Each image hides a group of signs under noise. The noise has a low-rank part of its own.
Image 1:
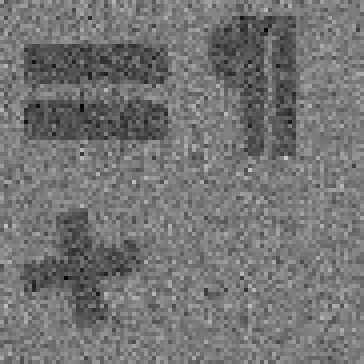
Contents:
top left: equals sign; top right: pilcrow; bottom left: plus sign
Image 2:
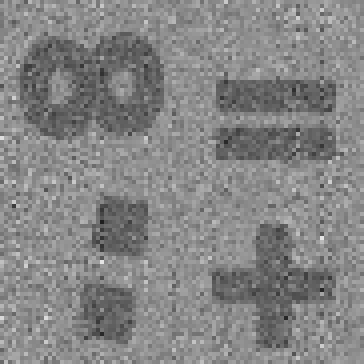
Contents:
top left: infinity sign; top right: equals sign; bottom left: colon; bottom right: plus sign
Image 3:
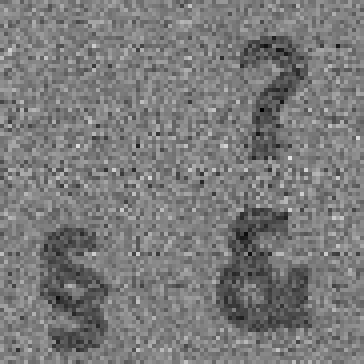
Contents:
top right: question mark; bottom left: section sign; bottom right: ampersand
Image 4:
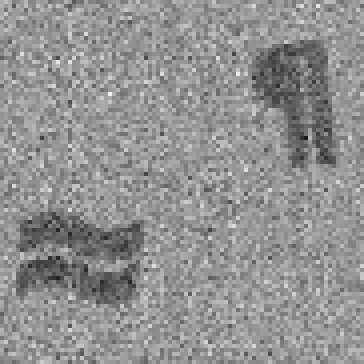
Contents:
top right: pilcrow; bottom left: approximately sign
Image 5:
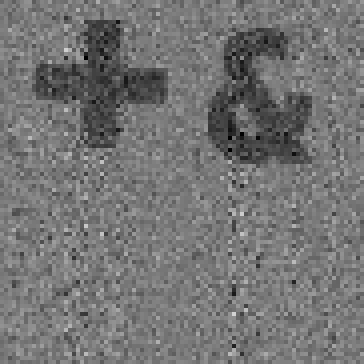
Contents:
top left: plus sign; top right: ampersand
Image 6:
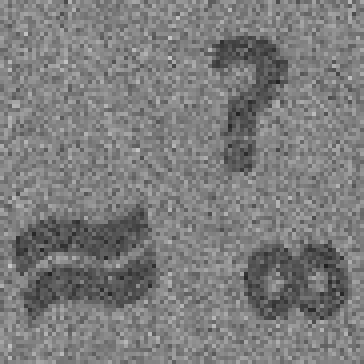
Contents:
top right: question mark; bottom left: approximately sign; bottom right: infinity sign
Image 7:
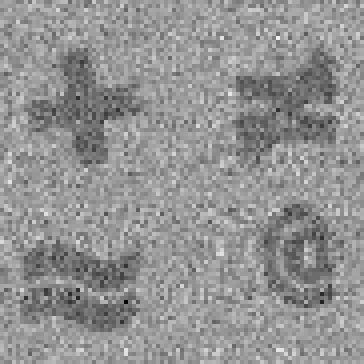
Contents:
top left: plus sign; top right: not-equal sign; bottom left: approximately sign; bottom right: at sign
